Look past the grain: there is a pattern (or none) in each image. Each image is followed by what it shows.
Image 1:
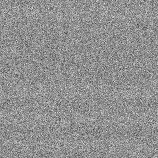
bands of rows
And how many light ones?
4
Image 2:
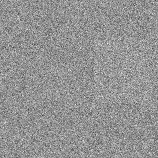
one block
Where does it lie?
middle right
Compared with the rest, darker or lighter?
lighter
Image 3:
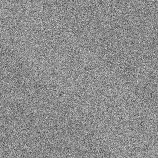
a diagonal band
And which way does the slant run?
top left to bottom right
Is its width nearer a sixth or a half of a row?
a half
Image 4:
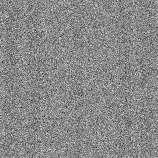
bands of columns
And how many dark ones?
5
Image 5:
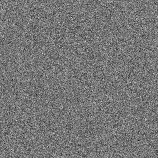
only noise
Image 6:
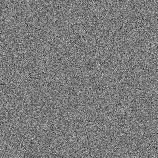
only noise
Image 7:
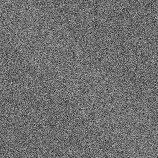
a diagonal band
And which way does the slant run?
top left to bottom right
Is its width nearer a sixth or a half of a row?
a half
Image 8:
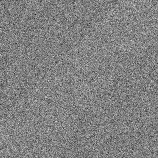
a diagonal band
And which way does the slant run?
bottom left to top right
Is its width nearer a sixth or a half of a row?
a half
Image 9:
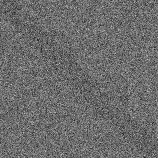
a diagonal band
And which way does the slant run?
top left to bottom right
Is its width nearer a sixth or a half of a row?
a sixth
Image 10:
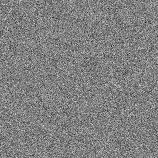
only noise
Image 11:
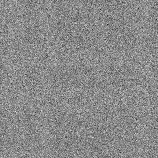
bands of rows crossing bands of columns
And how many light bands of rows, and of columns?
2 and 3
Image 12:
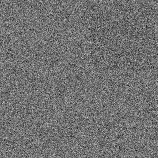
one block
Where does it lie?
top right
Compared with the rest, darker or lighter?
darker
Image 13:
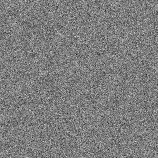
only noise
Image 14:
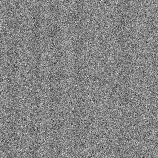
bands of columns
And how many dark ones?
5
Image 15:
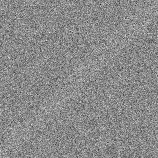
a diagonal band
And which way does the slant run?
bottom left to top right
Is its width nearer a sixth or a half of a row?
a sixth
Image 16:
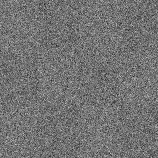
a checkerboard
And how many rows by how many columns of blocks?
3 by 4
